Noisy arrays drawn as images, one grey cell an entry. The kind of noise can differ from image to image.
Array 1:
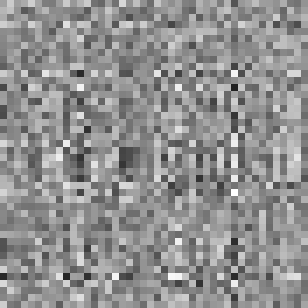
low rank plus noise
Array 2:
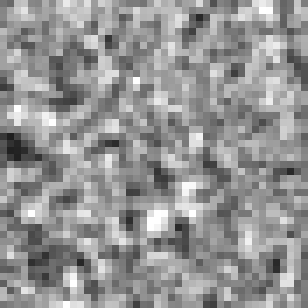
blotchy
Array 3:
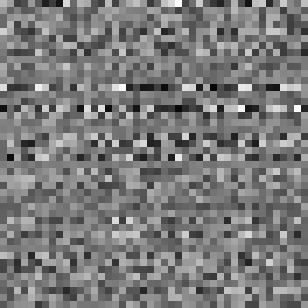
rows of uneven size
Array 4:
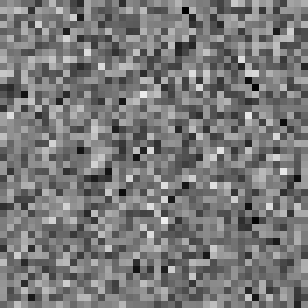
independent entries
